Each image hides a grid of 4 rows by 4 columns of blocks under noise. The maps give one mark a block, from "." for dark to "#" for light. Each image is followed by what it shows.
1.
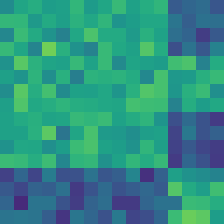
# # # .
# # # #
# # # .
. . . #
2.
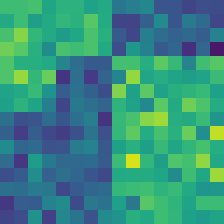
# # . .
# . # #
. . # #
. . # #
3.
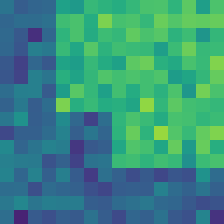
. # # #
. # # #
. . # #
. . . .
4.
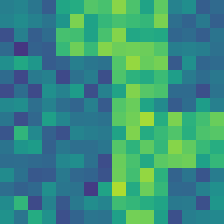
. # # .
. . # .
. . # #
. . # .
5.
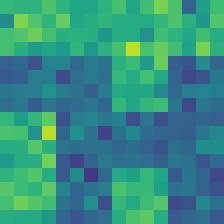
# # # #
. . # .
# . . .
# . # .
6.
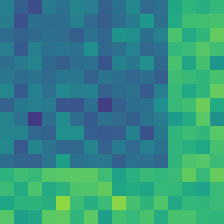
. . . #
. . . #
. . . #
# # # #
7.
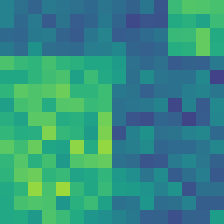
. . . #
# # . .
# # . .
# # . .
